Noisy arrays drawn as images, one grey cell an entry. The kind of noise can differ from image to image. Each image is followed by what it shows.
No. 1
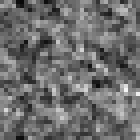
blotchy
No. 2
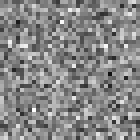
independent entries
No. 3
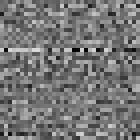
rows of uneven size
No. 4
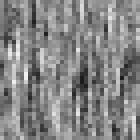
streaked along the columns
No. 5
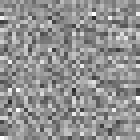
low rank plus noise
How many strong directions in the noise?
two
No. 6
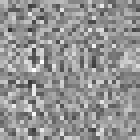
low rank plus noise
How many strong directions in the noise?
two
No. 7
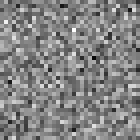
independent entries
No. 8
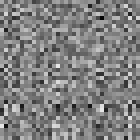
low rank plus noise
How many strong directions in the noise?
one
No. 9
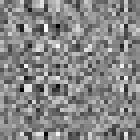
low rank plus noise
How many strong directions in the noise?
one
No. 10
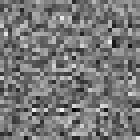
low rank plus noise
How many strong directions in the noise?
two
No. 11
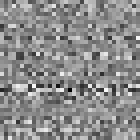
rows of uneven size
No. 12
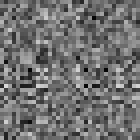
low rank plus noise
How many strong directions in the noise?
one
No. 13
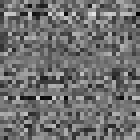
rows of uneven size
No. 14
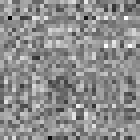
low rank plus noise
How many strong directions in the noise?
two
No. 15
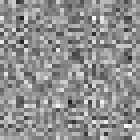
low rank plus noise
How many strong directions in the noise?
one
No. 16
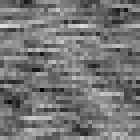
streaked along the rows
